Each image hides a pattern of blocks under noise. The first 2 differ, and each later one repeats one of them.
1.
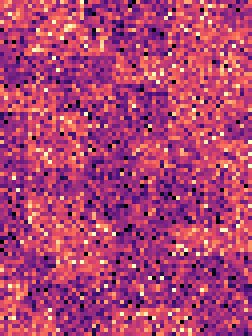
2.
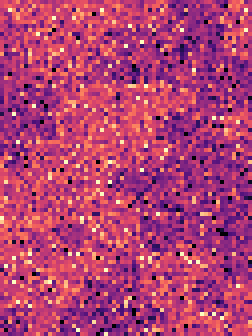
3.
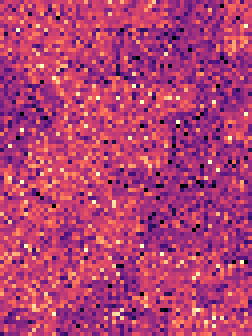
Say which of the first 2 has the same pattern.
2
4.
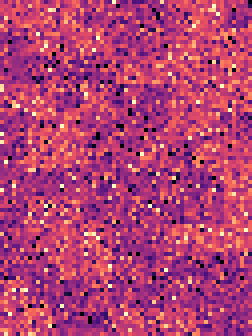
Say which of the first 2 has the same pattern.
1
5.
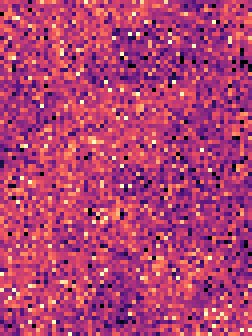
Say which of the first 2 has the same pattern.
2
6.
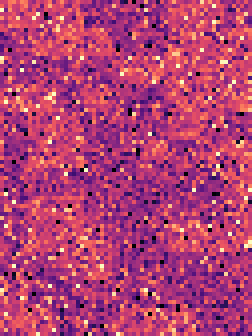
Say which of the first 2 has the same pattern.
1
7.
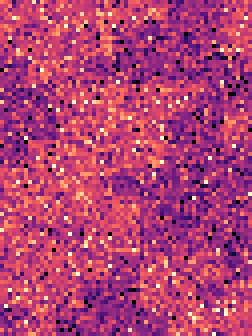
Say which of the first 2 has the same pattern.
2
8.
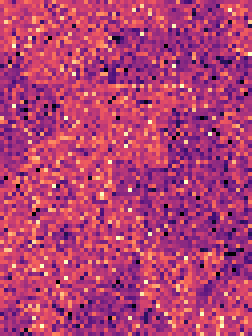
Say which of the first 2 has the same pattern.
2
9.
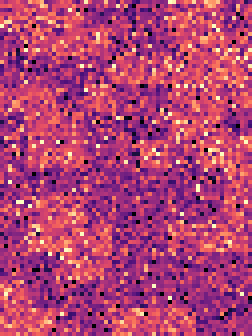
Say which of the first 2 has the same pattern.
1
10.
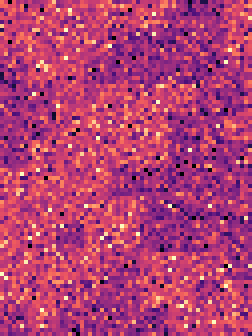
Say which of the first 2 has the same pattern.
2
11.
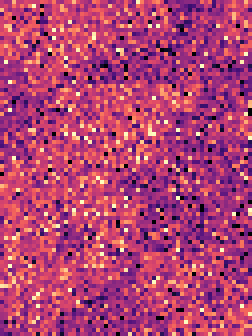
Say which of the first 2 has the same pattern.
2
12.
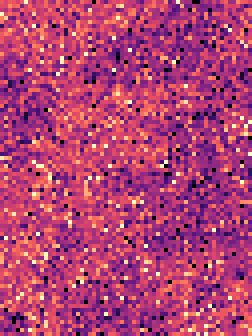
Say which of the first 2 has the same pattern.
2
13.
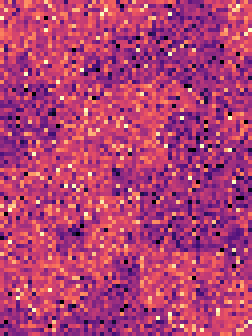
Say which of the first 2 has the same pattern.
2
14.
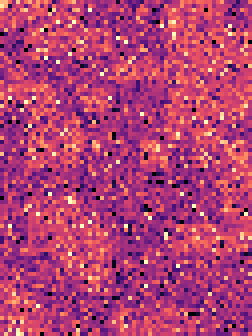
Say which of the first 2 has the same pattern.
1
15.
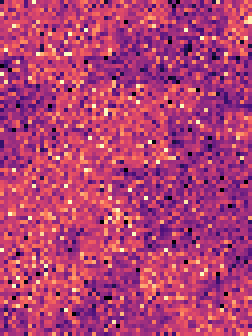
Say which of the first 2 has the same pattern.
2
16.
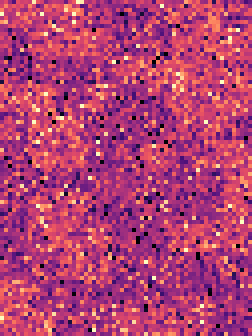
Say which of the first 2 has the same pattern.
1
